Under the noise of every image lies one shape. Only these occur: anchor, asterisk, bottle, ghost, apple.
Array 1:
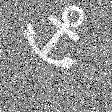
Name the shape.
anchor
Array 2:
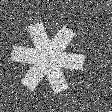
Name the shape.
asterisk
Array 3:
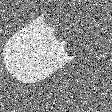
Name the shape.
ghost
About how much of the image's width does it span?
two thirds
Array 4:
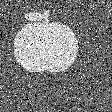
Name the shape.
apple
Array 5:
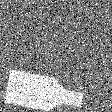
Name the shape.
bottle
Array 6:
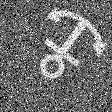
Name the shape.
anchor
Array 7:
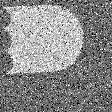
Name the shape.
ghost
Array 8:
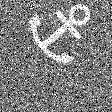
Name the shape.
anchor
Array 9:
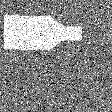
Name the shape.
bottle
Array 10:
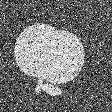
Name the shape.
apple
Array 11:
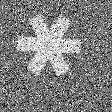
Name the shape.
asterisk
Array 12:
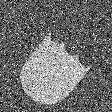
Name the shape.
ghost
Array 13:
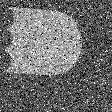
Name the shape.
ghost
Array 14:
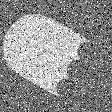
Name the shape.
ghost
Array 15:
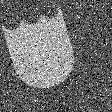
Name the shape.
ghost
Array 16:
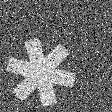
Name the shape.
asterisk
